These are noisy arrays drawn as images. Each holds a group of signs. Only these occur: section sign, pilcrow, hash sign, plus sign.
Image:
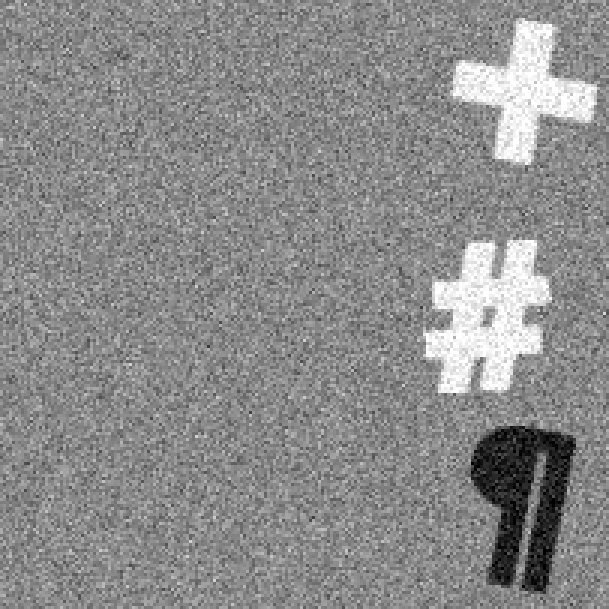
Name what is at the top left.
nothing
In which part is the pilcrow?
bottom right
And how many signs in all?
3
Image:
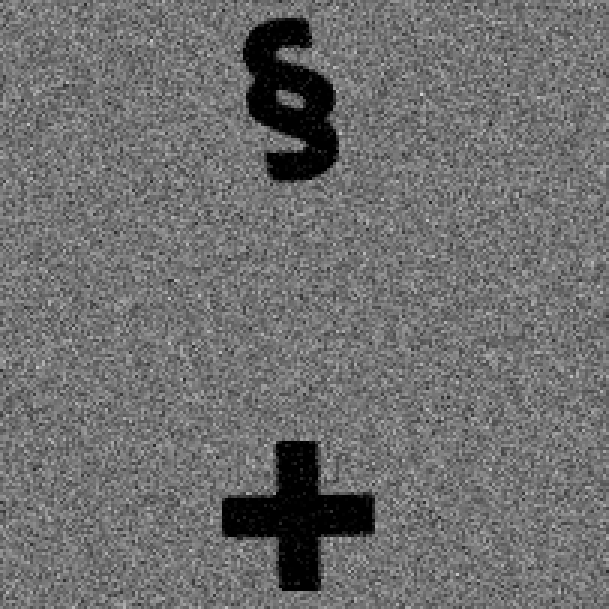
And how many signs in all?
2
